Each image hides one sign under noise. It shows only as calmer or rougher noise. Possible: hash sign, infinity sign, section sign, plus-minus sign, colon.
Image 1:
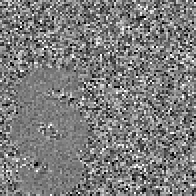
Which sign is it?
section sign
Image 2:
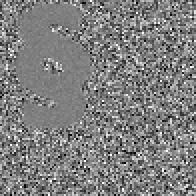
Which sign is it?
section sign
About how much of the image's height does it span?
two thirds
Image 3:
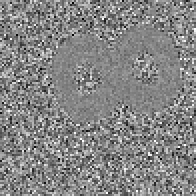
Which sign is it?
infinity sign
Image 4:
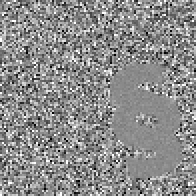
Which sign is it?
section sign
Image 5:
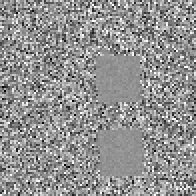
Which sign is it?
colon
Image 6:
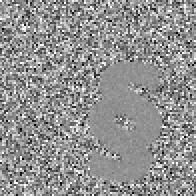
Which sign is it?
section sign
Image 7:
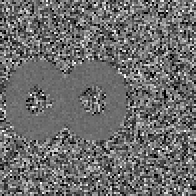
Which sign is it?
infinity sign
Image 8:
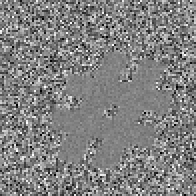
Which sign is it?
hash sign
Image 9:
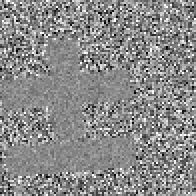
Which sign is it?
plus-minus sign
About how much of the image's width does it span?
two thirds
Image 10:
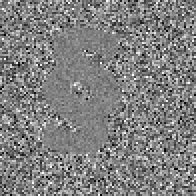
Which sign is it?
section sign
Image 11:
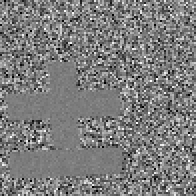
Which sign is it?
plus-minus sign
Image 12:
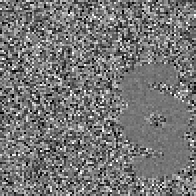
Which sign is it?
section sign
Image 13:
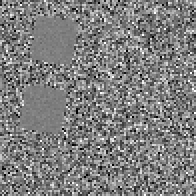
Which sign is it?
colon
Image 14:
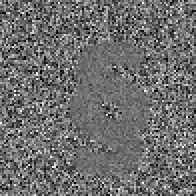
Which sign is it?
section sign
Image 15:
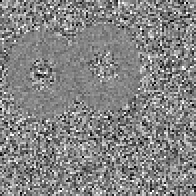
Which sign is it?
infinity sign
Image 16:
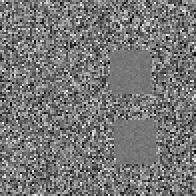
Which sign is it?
colon
